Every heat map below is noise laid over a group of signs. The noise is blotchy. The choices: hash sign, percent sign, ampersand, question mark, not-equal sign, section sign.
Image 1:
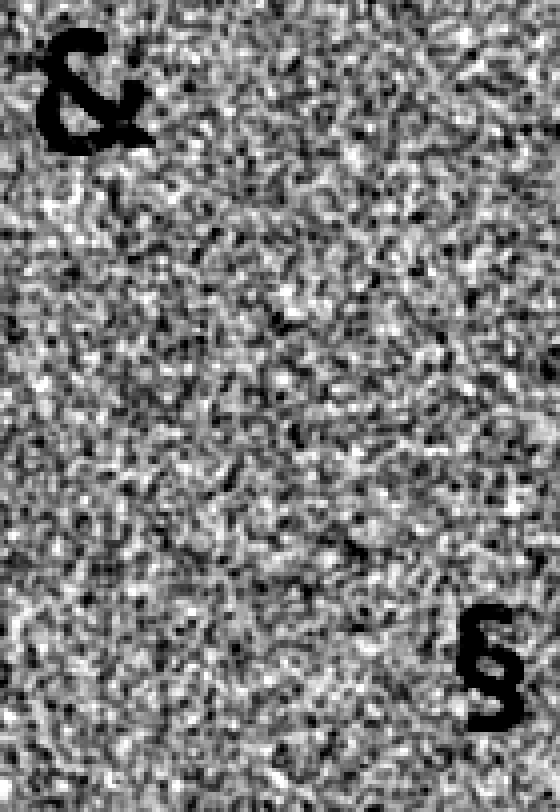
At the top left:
ampersand
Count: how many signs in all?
2
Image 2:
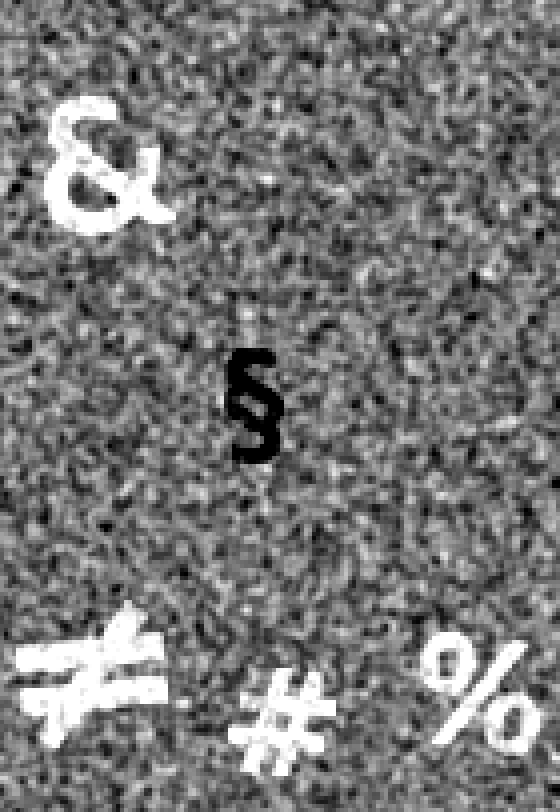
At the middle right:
nothing
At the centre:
section sign
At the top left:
ampersand
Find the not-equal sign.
bottom left
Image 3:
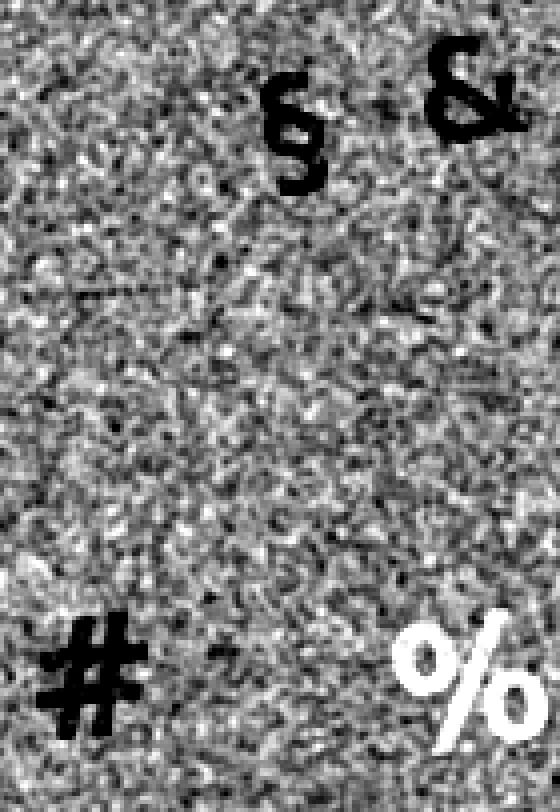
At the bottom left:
hash sign
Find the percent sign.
bottom right
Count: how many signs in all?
4
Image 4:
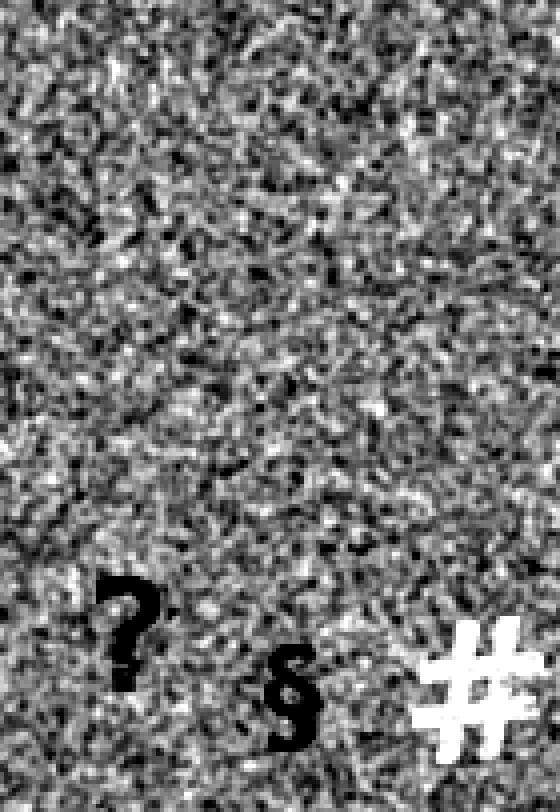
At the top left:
nothing
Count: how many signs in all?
3
